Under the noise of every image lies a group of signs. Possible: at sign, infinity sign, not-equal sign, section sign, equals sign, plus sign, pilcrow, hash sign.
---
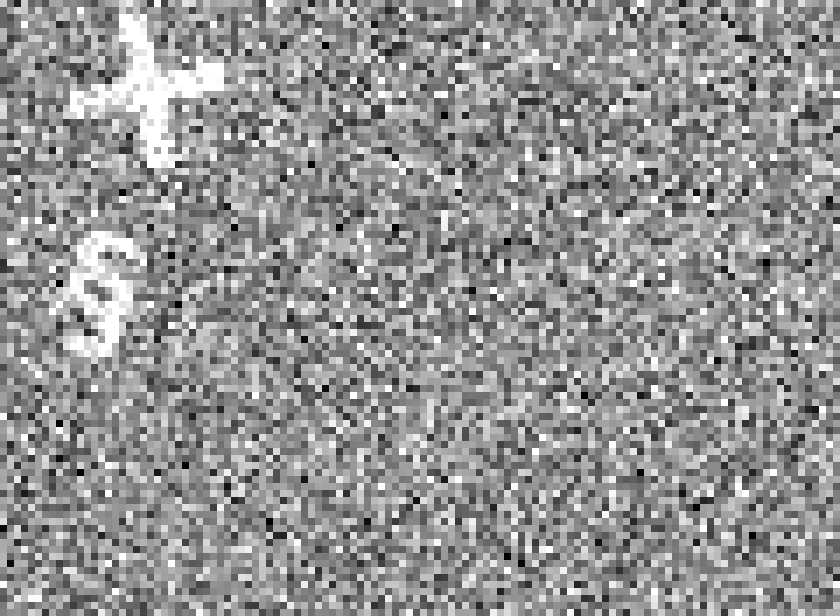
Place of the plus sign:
top left
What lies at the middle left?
section sign
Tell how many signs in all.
2
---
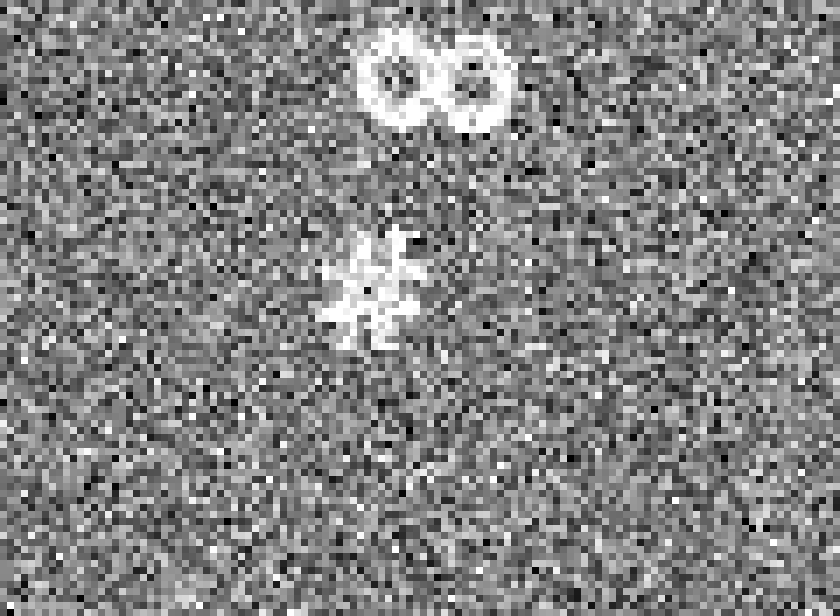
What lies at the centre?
hash sign
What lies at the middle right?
nothing
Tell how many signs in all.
2
